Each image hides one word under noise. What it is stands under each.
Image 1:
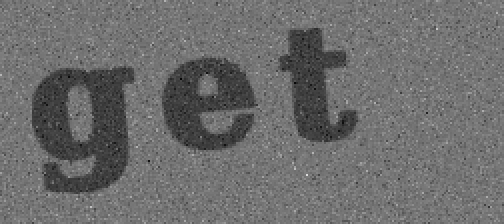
get
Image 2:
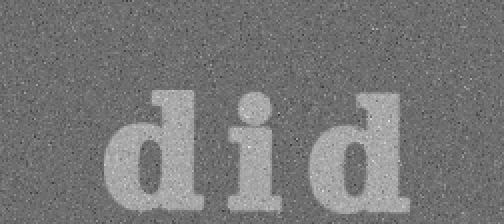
did
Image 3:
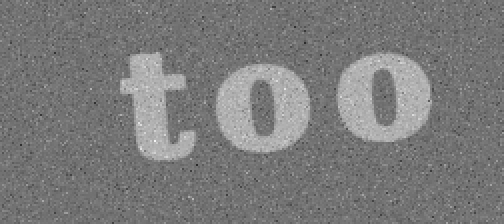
too
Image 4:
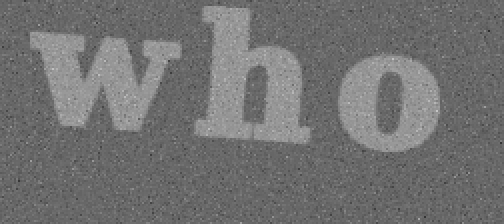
who
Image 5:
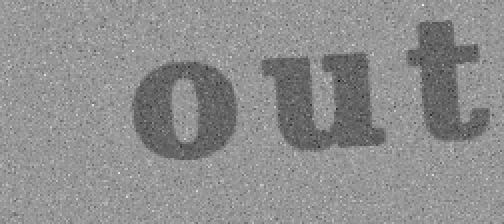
out
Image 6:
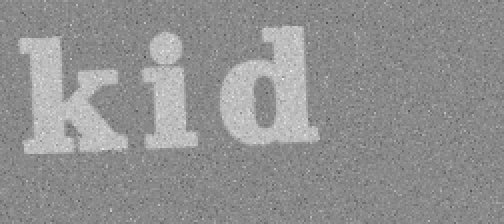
kid
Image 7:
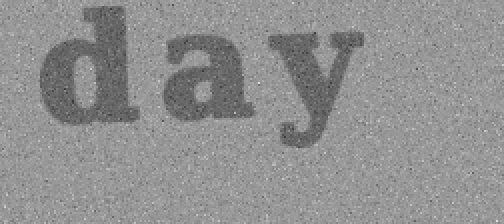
day
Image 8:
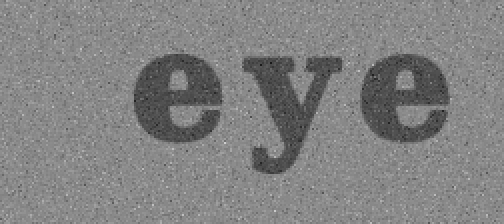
eye
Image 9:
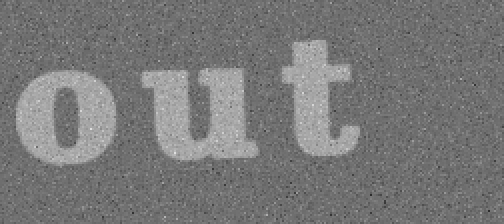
out
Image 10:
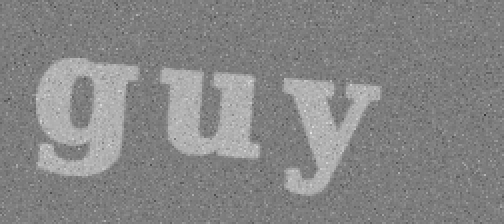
guy
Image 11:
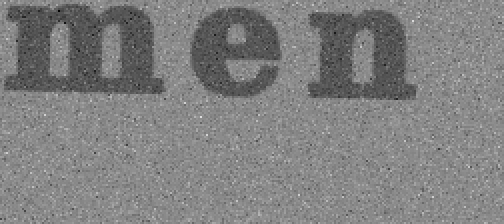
men
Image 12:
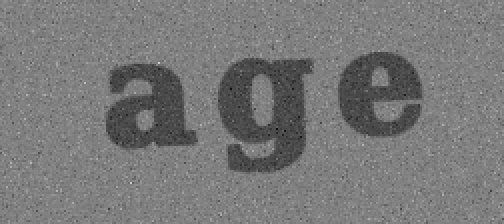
age
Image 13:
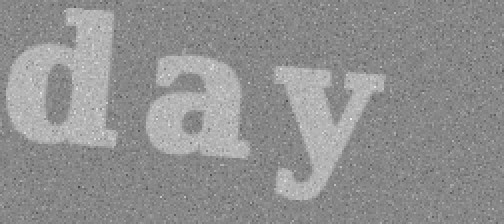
day
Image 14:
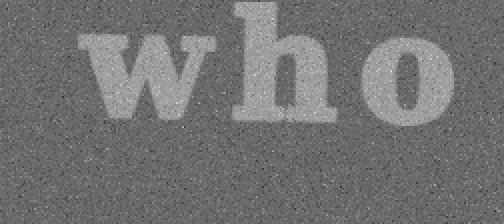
who
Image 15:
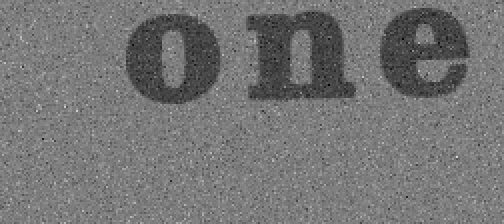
one
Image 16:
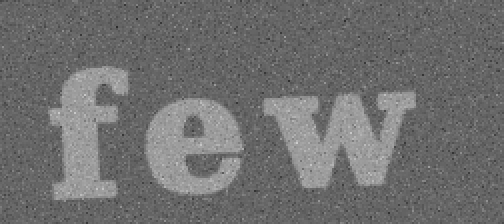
few
